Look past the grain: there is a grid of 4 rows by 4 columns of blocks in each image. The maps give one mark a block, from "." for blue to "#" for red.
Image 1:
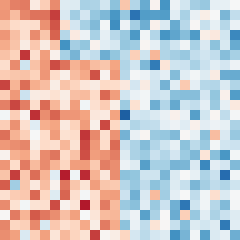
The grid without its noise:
# . . .
# # . .
# # . .
# # . .
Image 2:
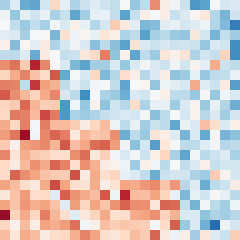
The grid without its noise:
. . . .
# . . .
# # . .
# # # .
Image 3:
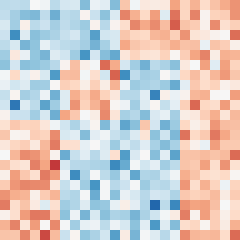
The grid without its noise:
. . # #
. # . #
# . . #
# . . #
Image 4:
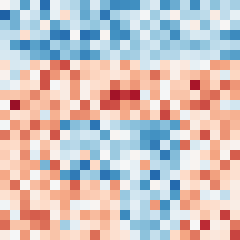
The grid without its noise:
. . . .
# # # #
# . . #
# # . #
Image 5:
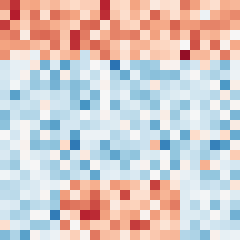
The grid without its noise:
# # # #
. . . .
. . . .
. # # .
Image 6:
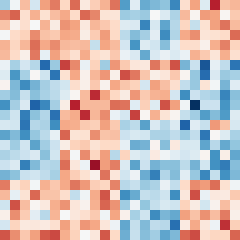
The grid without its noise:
# # . #
. # # .
. # . .
# # . #
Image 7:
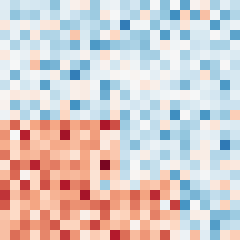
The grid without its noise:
. . . .
. . . .
# # . .
# # # .
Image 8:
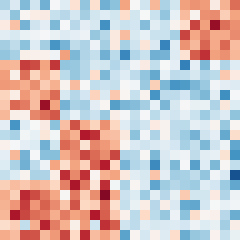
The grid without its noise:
. . . #
# . . .
. # . .
# # . .
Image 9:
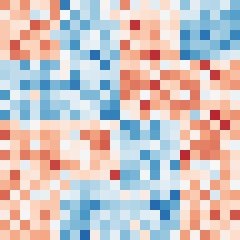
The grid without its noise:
# . # .
. . # #
# # . #
# . . #
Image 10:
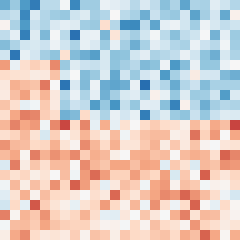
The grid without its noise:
. . . .
# . . .
# # # #
# # # #
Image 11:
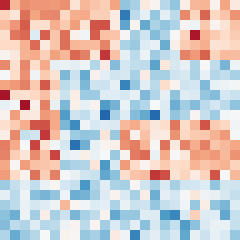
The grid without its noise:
# # . #
# . . .
# . # #
. . . .
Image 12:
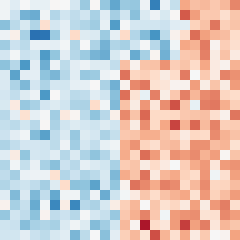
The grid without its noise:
. . . #
. . # #
. . # #
. . # #
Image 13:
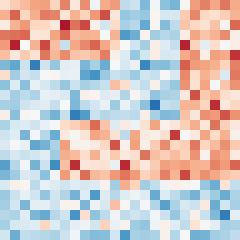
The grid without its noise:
# # . #
. . . #
. # # #
. . . .
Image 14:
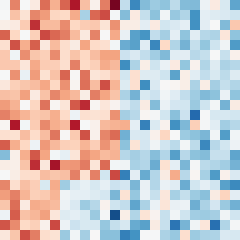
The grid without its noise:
# # . .
# # . .
# # . .
# . . .
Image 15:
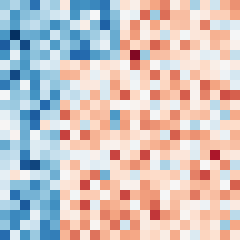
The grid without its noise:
. . # #
. # # #
. # # #
. # # #
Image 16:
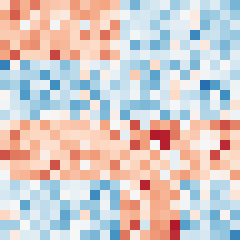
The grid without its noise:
# # . .
. . . .
# # # #
. . # .
